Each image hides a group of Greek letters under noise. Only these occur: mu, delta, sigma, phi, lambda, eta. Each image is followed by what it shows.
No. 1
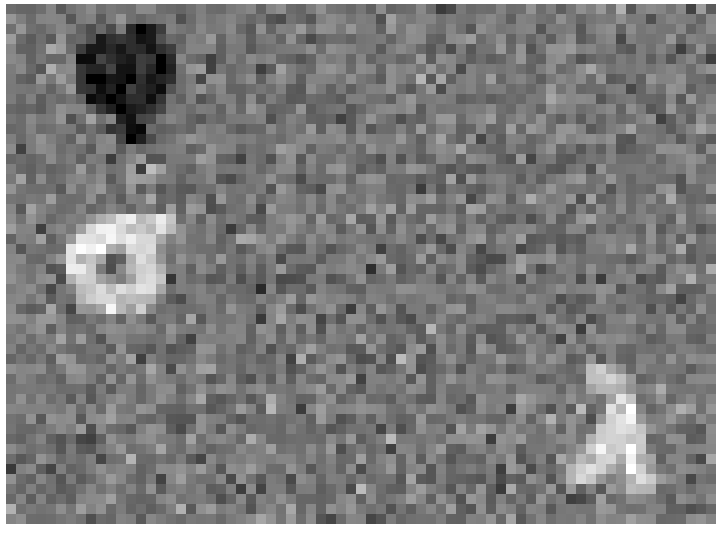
top left: dark phi; middle left: light sigma; bottom right: light lambda
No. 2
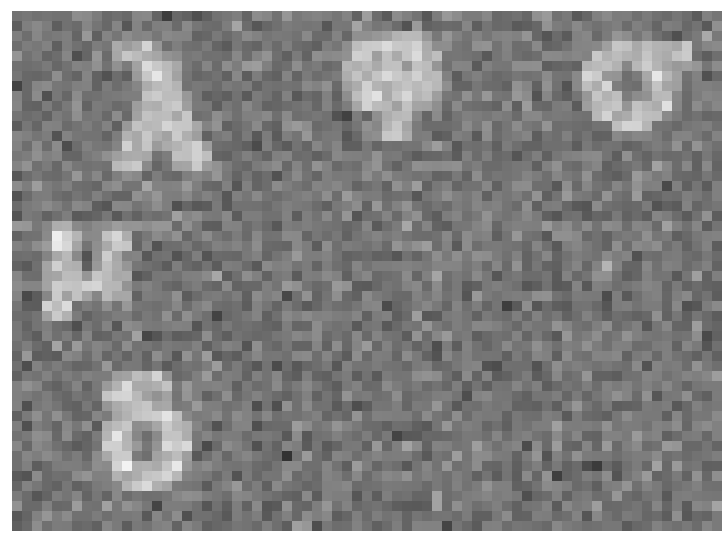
top left: light lambda; top middle: light phi; top right: light sigma; middle left: light mu; bottom left: light delta
